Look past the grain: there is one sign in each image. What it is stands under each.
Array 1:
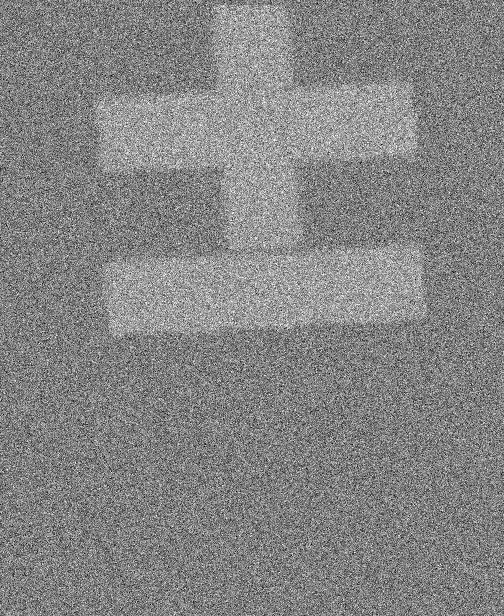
plus-minus sign
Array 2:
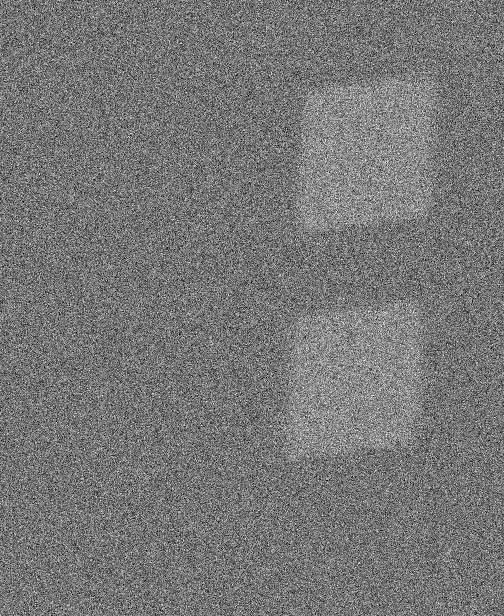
colon
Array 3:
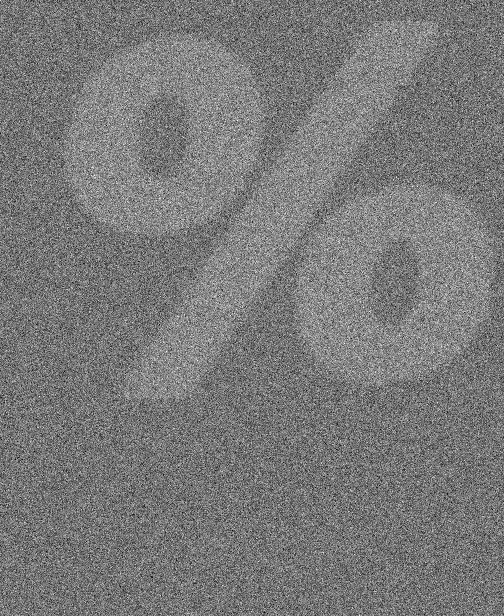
percent sign
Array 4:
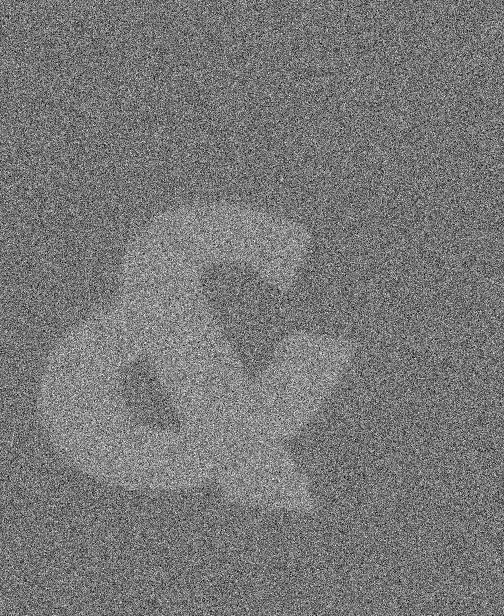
ampersand
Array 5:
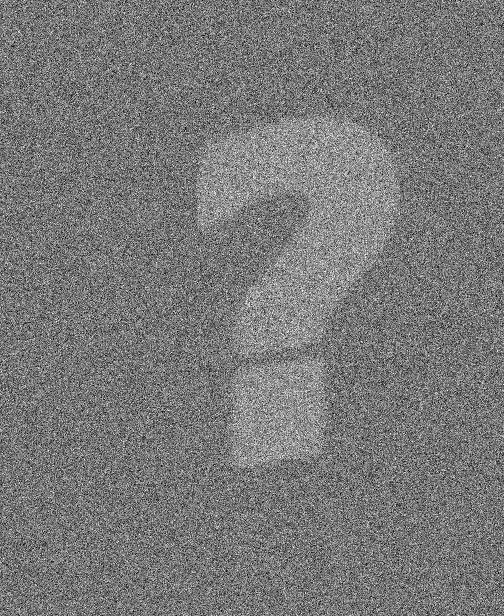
question mark
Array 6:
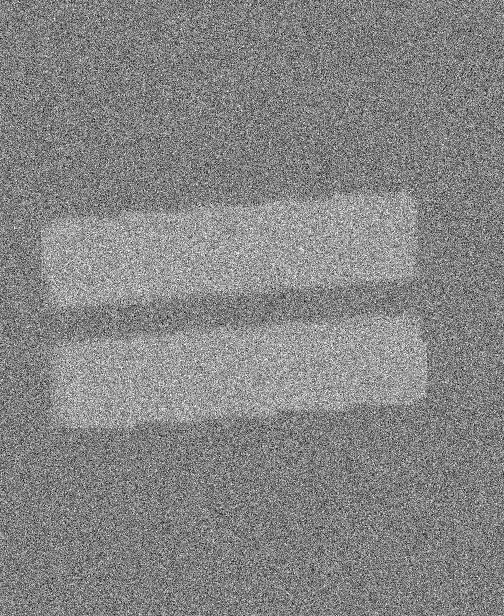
equals sign
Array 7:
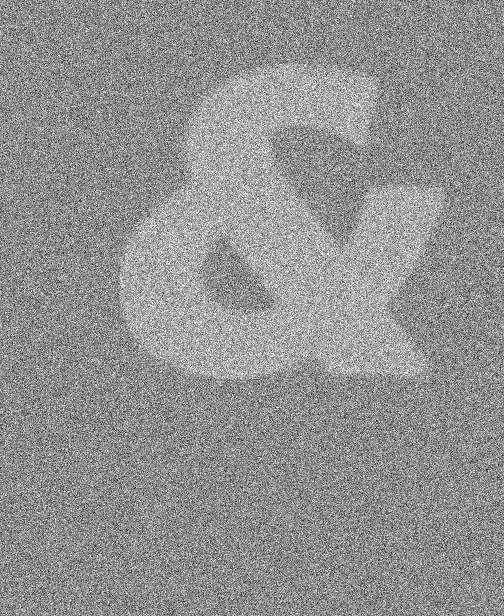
ampersand
